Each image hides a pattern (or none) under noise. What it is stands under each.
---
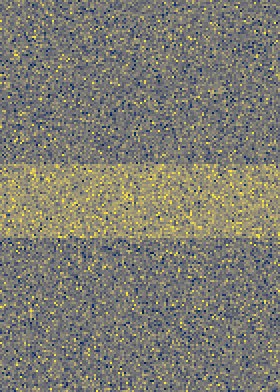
one horizontal stripe
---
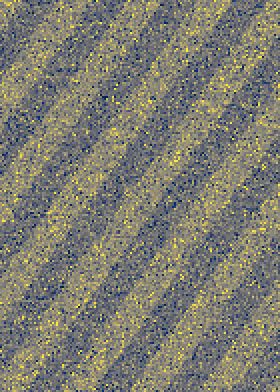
diagonal stripes
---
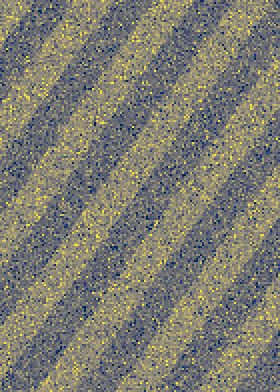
diagonal stripes
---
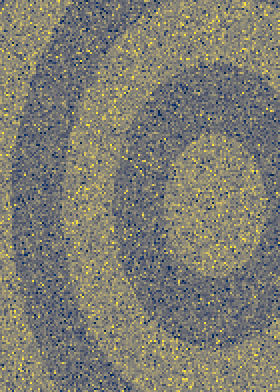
rings round one point
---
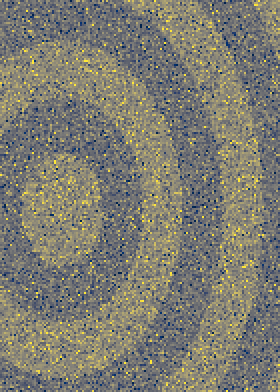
rings round one point
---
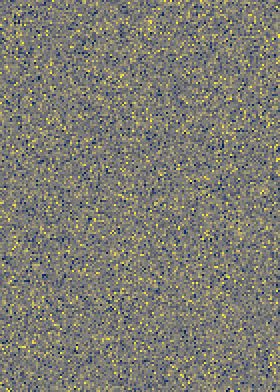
only noise
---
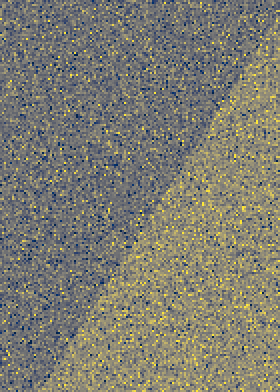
a sharp edge
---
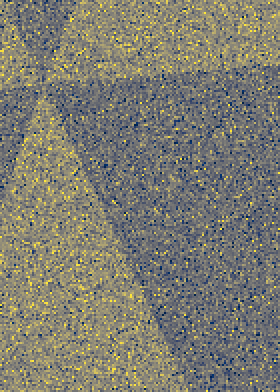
spokes from one point
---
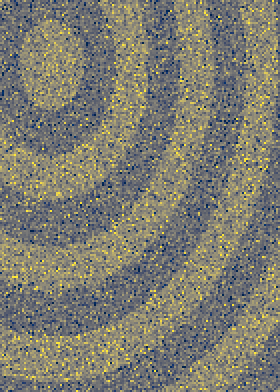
rings round one point
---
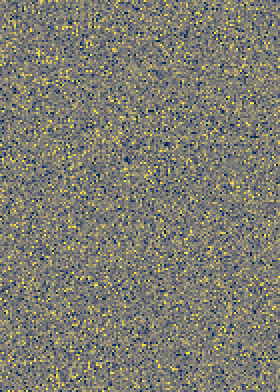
only noise
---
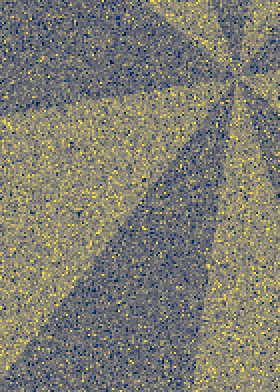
spokes from one point
